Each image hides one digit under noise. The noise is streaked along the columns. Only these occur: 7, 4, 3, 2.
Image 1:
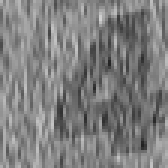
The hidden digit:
4
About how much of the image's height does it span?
nearly all
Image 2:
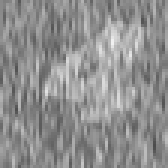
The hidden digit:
4
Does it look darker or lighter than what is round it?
lighter
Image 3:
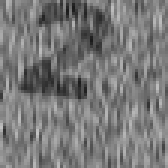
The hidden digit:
2
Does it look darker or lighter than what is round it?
darker
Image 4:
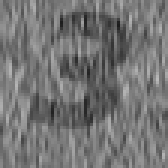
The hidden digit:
3
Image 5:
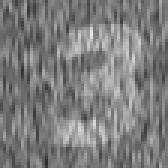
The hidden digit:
3
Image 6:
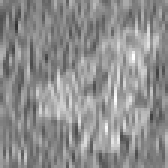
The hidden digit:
4
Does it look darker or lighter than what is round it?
lighter
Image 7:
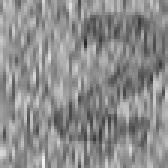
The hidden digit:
2
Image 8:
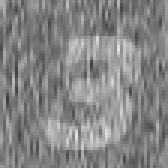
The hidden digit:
3
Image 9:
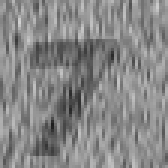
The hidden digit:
7
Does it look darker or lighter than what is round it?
darker
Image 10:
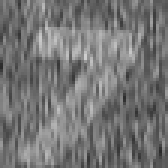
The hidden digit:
7
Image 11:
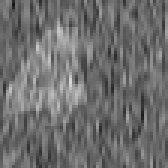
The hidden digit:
4
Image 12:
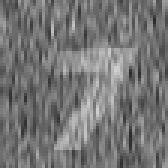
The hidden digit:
7
